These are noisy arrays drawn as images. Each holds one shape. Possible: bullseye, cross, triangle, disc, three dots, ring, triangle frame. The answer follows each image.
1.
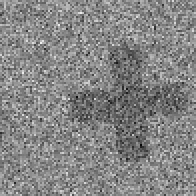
cross
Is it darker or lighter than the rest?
darker
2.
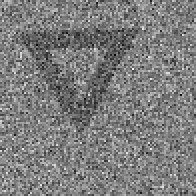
triangle frame
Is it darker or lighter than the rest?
darker
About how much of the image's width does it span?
two thirds
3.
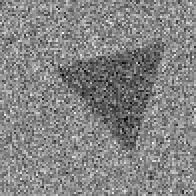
triangle
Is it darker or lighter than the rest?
darker
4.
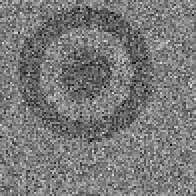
bullseye
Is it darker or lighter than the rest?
darker
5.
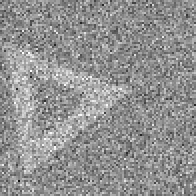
triangle frame
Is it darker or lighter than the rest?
lighter
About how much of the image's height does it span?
two thirds
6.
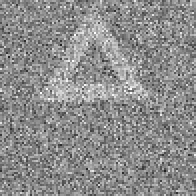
triangle frame
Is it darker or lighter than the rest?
lighter
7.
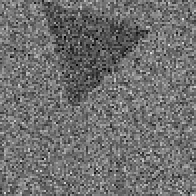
triangle
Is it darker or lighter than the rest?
darker
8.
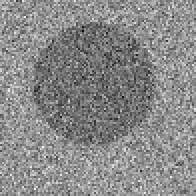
disc
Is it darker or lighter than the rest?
darker
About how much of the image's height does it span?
two thirds
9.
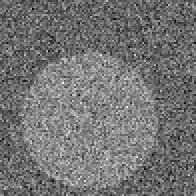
disc
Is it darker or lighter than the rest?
lighter
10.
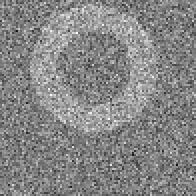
ring
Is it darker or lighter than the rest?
lighter
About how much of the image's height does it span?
two thirds
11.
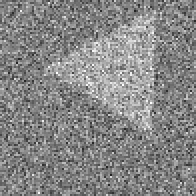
triangle
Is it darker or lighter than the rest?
lighter
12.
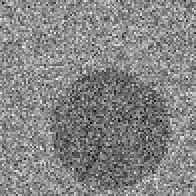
disc
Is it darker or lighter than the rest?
darker
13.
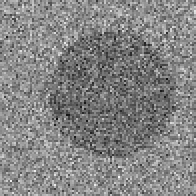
disc
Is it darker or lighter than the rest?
darker
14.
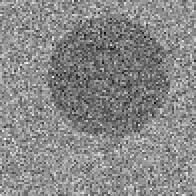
disc
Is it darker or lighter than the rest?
darker
